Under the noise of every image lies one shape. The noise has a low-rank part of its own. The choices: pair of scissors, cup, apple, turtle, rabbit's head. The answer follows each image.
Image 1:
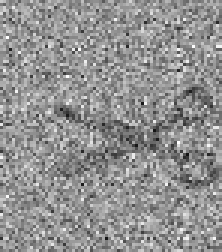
pair of scissors
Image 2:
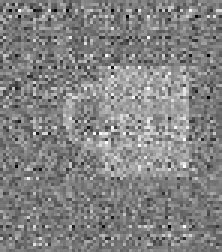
cup
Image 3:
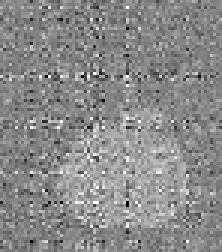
apple
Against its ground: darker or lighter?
lighter
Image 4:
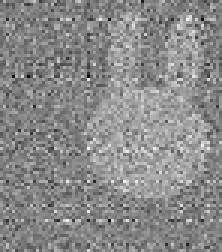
rabbit's head
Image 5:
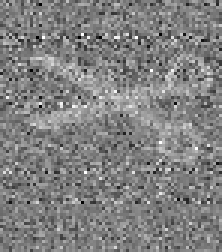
pair of scissors
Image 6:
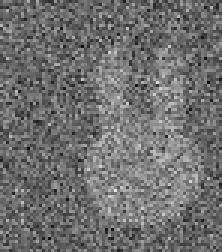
rabbit's head
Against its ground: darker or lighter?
lighter
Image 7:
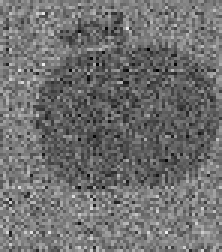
apple
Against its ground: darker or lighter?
darker
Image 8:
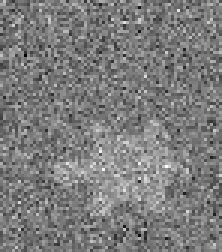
turtle
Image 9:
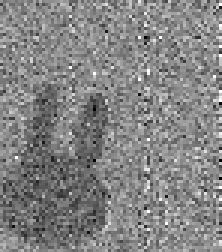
rabbit's head
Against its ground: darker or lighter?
darker
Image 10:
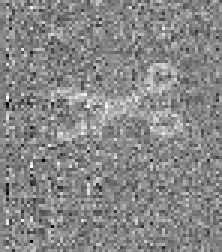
pair of scissors
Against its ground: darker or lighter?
lighter
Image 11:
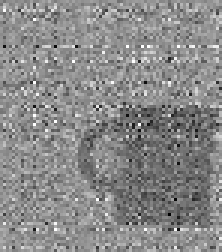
cup
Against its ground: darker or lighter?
darker
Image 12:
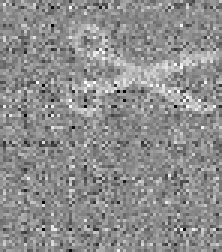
pair of scissors
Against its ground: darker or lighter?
lighter
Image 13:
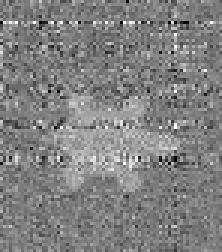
turtle
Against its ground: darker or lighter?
lighter
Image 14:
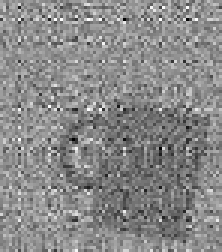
cup
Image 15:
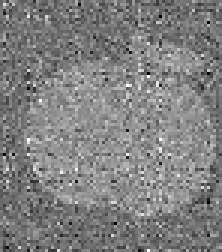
apple
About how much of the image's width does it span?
nearly all
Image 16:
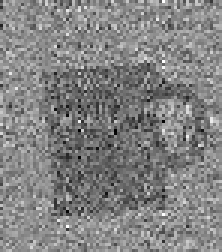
cup
